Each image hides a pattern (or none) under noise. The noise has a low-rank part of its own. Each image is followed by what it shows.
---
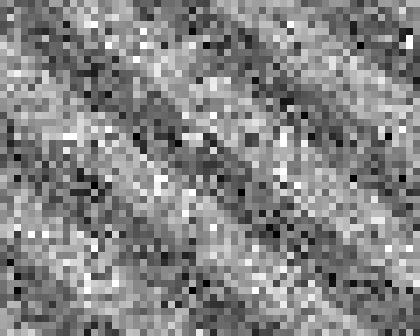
diagonal stripes
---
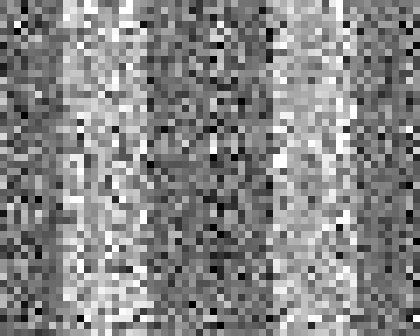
vertical stripes
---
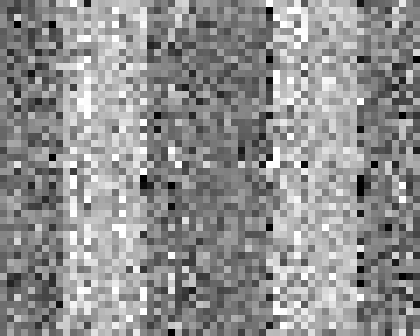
vertical stripes
